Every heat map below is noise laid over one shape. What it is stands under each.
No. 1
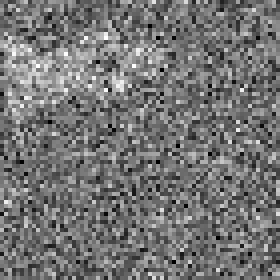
light chess bishop
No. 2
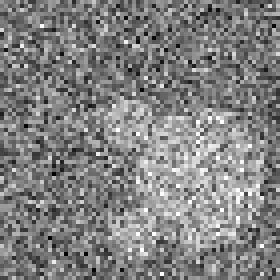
light bear's head
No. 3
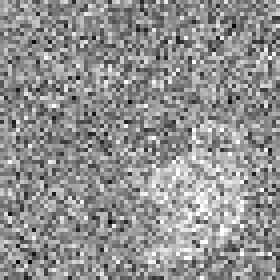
light teapot
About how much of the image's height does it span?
half
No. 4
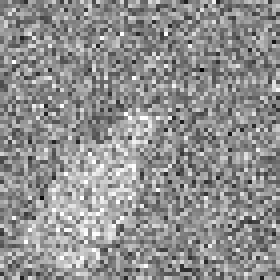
light bottle
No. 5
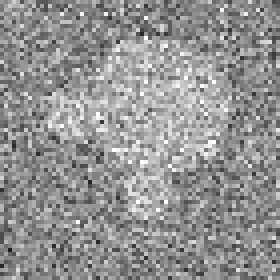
light bear's head
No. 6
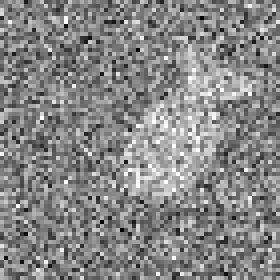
light fish
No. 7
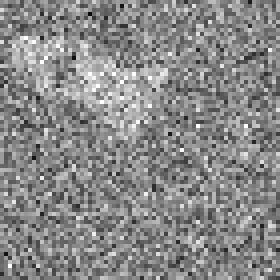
light chess bishop
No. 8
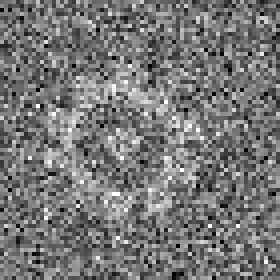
light gear
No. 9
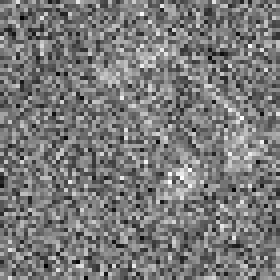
light pair of musical notes
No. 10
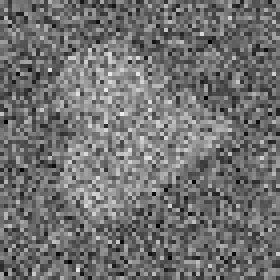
light heart
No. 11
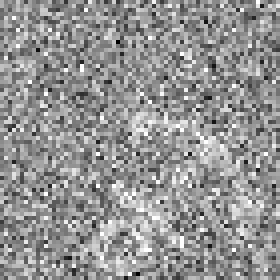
light anchor
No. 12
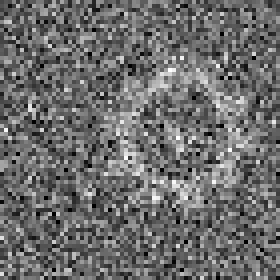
light gear
